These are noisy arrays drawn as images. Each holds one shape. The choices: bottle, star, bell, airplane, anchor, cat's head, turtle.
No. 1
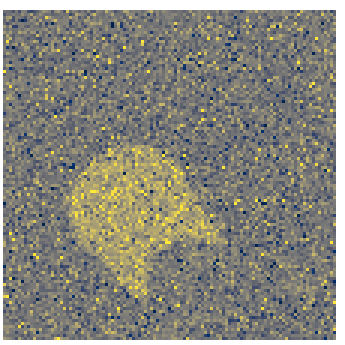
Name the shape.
cat's head
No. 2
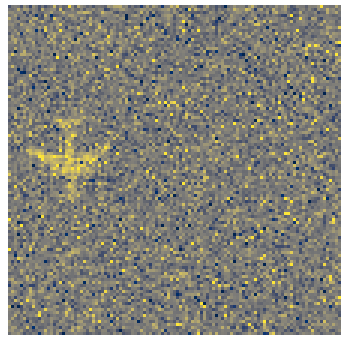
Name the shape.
airplane
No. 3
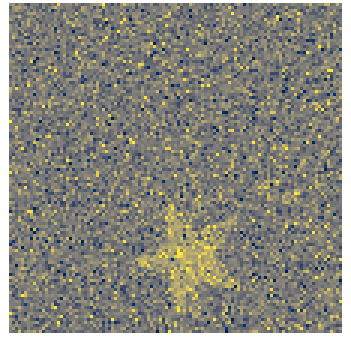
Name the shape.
star
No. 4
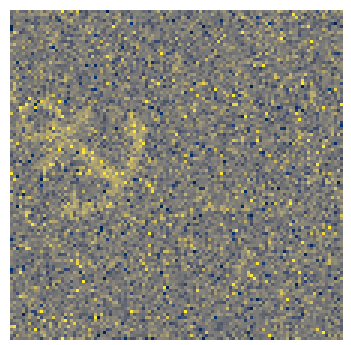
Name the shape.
anchor
